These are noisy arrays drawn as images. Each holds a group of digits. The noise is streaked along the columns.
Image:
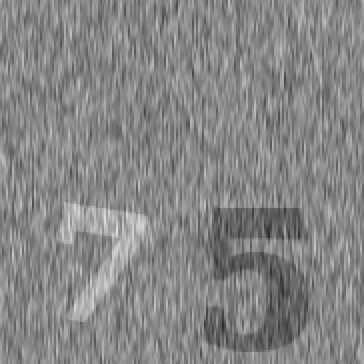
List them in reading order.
bottom left: light 7; bottom right: dark 5
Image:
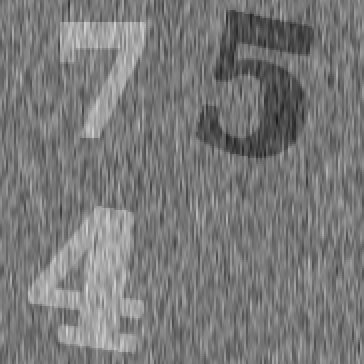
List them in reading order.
top left: light 7; top right: dark 5; bottom left: light 4
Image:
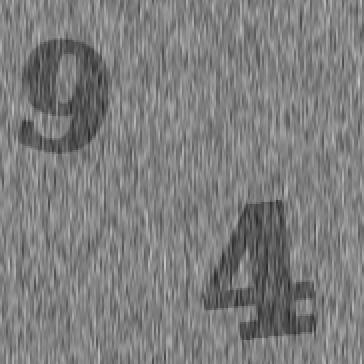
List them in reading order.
top left: dark 9; bottom right: dark 4
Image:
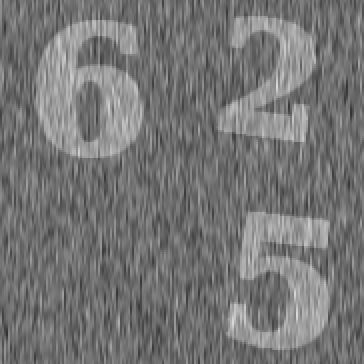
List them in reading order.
top left: light 6; top right: light 2; bottom right: light 5
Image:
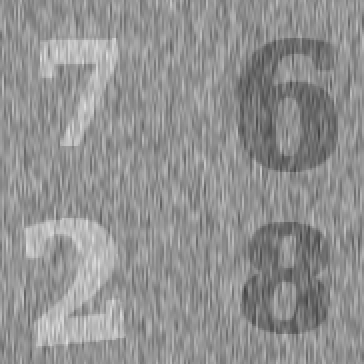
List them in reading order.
top left: light 7; top right: dark 6; bottom left: light 2; bottom right: dark 8
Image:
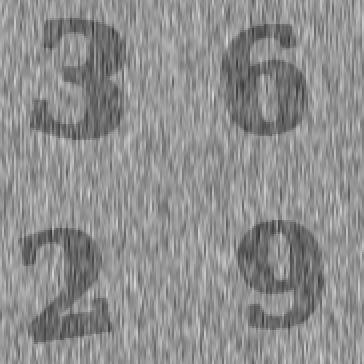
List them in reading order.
top left: dark 3; top right: dark 6; bottom left: dark 2; bottom right: dark 9
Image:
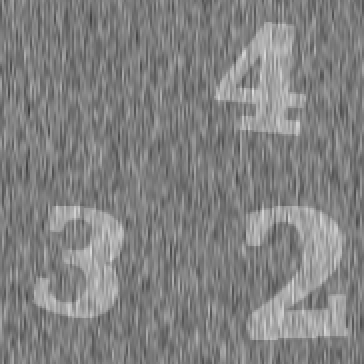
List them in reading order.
top right: light 4; bottom left: light 3; bottom right: light 2
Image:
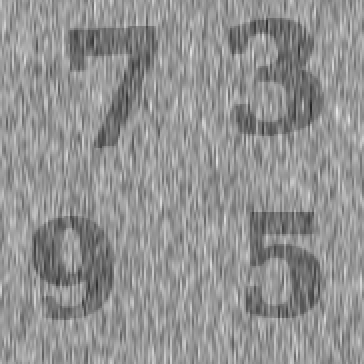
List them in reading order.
top left: dark 7; top right: dark 3; bottom left: dark 9; bottom right: dark 5
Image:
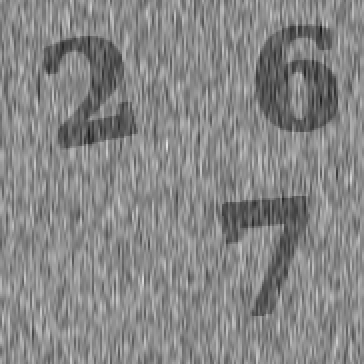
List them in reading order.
top left: dark 2; top right: dark 6; bottom right: dark 7
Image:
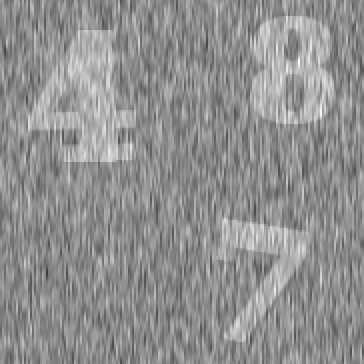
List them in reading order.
top left: light 4; top right: light 8; bottom right: light 7
